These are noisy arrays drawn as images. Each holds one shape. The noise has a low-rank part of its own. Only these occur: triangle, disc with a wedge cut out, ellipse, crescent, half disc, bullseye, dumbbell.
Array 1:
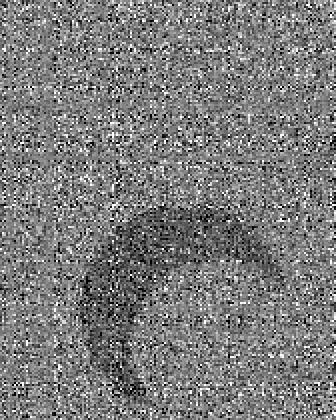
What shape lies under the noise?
crescent
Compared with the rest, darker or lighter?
darker
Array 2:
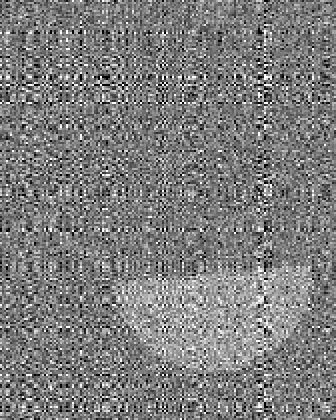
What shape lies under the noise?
half disc
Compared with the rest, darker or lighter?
lighter
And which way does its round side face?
down
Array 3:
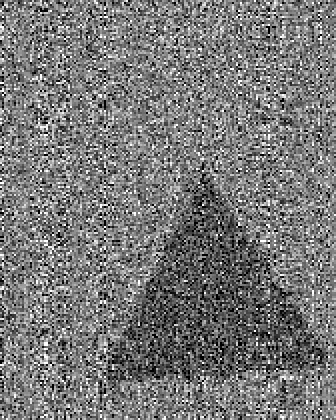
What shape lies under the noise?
triangle
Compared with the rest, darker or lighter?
darker
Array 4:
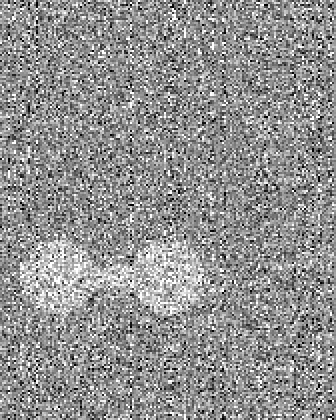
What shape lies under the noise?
dumbbell
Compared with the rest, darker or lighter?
lighter
